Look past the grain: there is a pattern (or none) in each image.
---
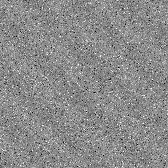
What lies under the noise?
diagonal stripes
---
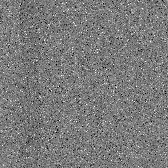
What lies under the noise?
one vertical stripe
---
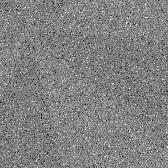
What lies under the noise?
spokes from one point
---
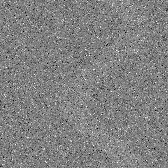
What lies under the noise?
a wavy band
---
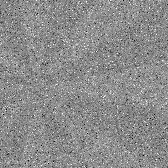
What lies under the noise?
spokes from one point
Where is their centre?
middle left
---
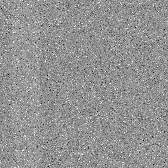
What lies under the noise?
one vertical stripe
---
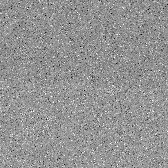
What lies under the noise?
a sharp edge
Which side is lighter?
bottom
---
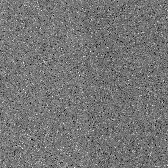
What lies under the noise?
a sharp edge
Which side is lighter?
left
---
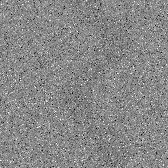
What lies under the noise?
a wavy band
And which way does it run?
top to bottom
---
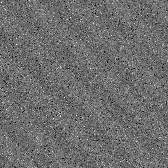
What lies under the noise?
diagonal stripes
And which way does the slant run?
top left to bottom right
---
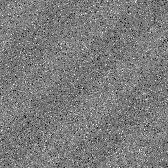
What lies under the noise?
diagonal stripes
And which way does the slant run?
bottom left to top right
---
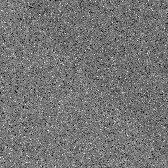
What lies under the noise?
a sharp edge
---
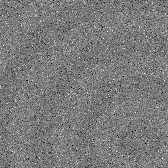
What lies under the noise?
rings round one point
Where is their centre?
bottom right
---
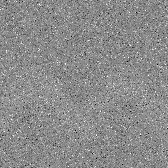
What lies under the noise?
a wavy band
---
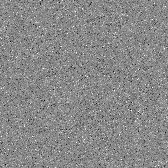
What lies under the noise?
only noise
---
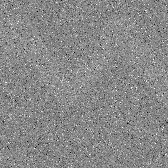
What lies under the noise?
a wavy band
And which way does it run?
left to right
